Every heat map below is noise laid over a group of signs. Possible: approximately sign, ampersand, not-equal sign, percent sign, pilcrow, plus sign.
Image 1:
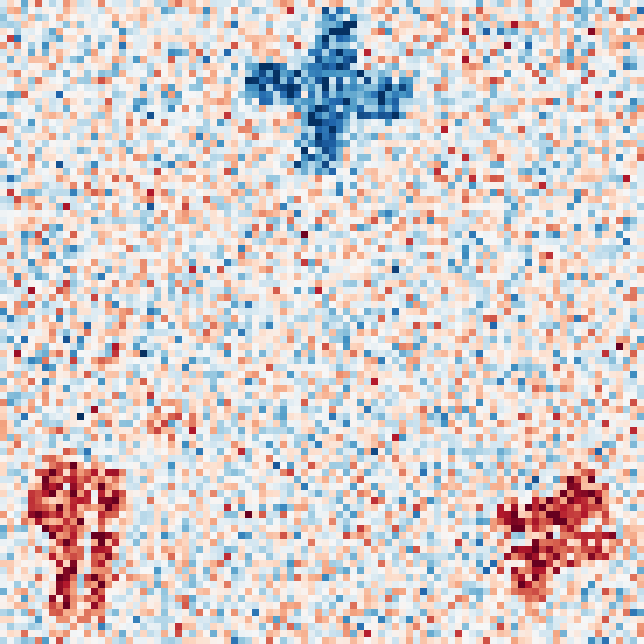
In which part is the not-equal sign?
bottom right
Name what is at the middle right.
nothing
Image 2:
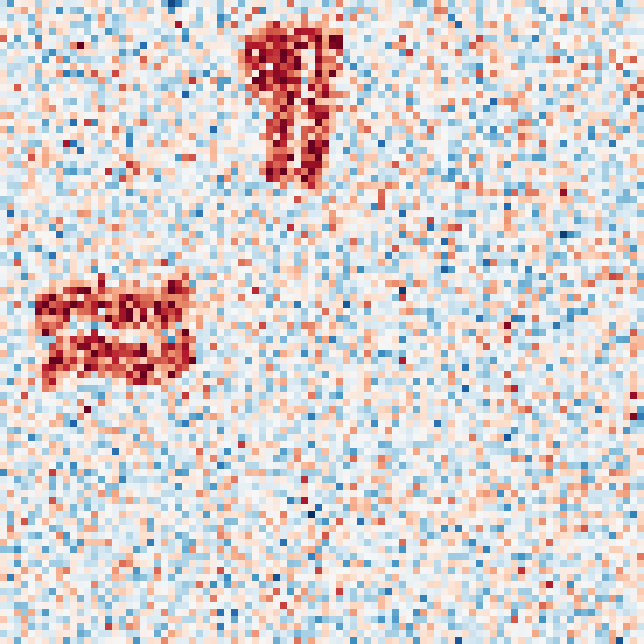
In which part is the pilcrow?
top middle
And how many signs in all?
2
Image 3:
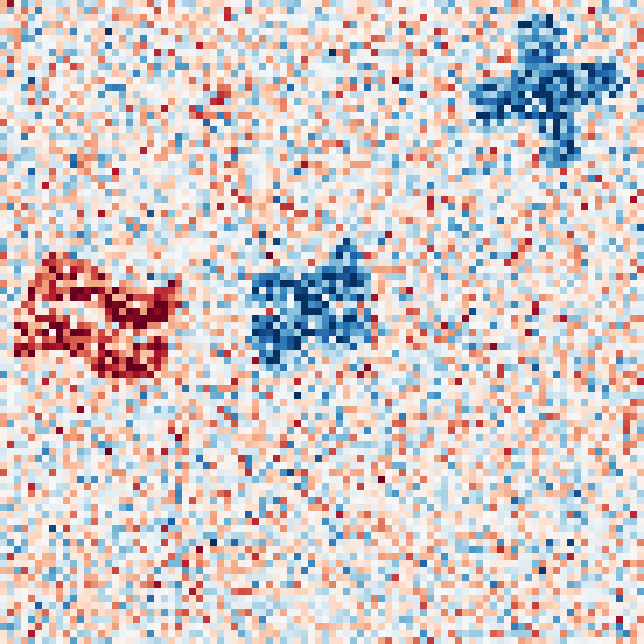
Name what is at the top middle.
nothing
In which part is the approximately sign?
middle left
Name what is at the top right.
plus sign
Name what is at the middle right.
nothing
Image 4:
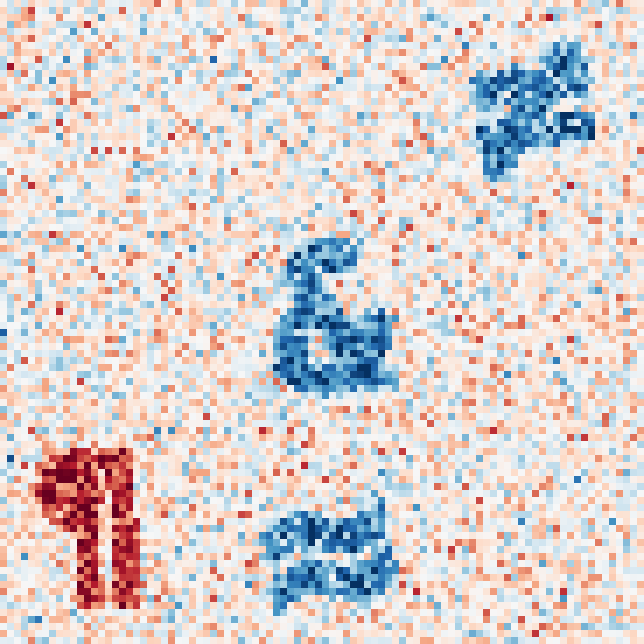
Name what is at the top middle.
nothing
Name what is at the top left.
nothing
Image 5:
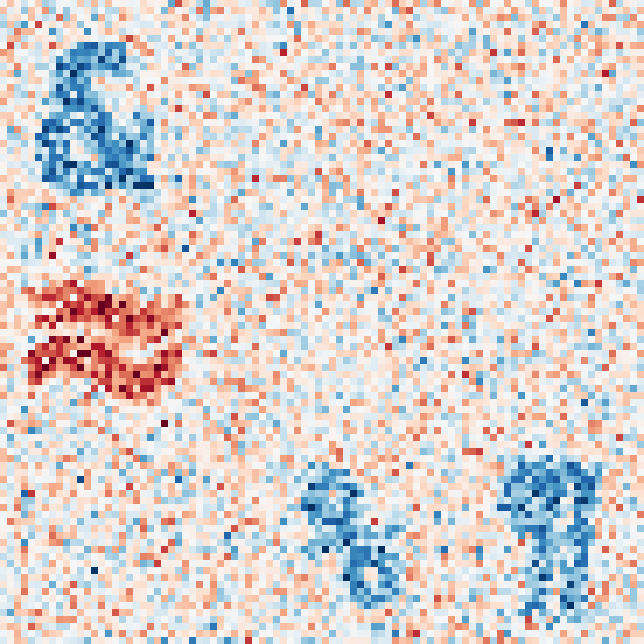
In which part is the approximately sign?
middle left
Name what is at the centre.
nothing
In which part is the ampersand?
top left
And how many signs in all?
4
